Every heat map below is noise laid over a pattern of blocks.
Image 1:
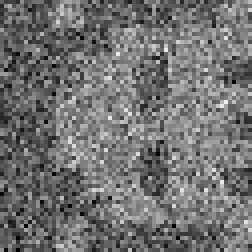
top and bottom mirror each other
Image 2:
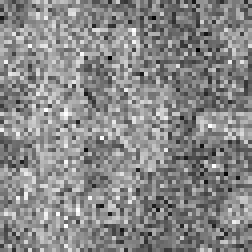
top and bottom mirror each other
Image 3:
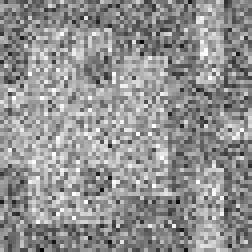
top and bottom mirror each other
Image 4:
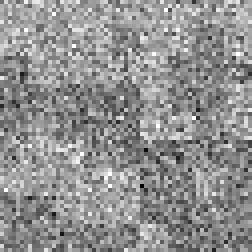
no symmetry
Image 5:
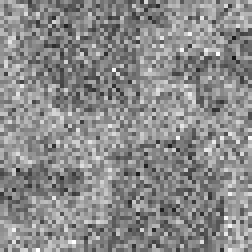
the same after a half turn
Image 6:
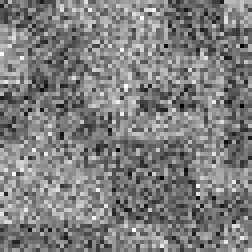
no symmetry
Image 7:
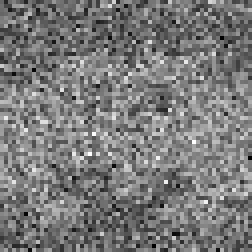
left and right mirror each other
